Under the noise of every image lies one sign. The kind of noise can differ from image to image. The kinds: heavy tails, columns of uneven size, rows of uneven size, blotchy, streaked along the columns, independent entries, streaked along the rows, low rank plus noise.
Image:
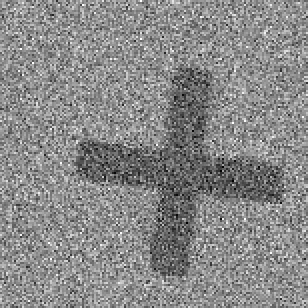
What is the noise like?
low rank plus noise
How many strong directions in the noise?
three or four
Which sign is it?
plus sign
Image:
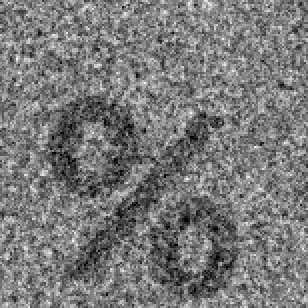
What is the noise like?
blotchy
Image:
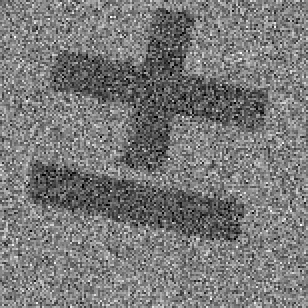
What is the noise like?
independent entries
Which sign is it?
plus-minus sign
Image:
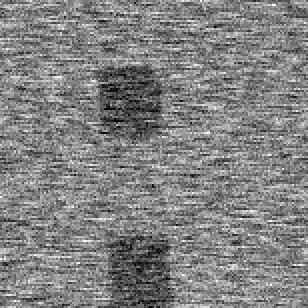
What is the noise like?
streaked along the rows
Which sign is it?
colon
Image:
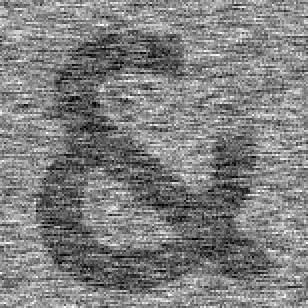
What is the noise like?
streaked along the rows
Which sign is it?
ampersand
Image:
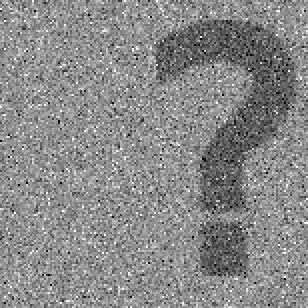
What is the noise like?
heavy tails
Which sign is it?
question mark
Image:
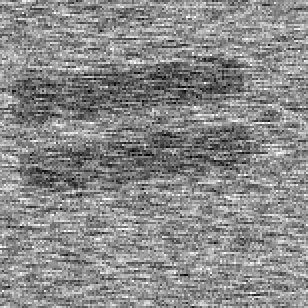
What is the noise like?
streaked along the rows
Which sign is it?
equals sign
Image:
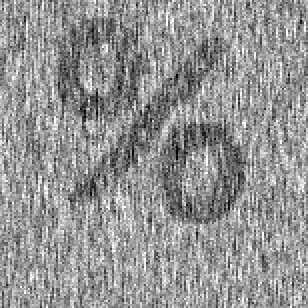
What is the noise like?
streaked along the columns
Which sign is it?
percent sign
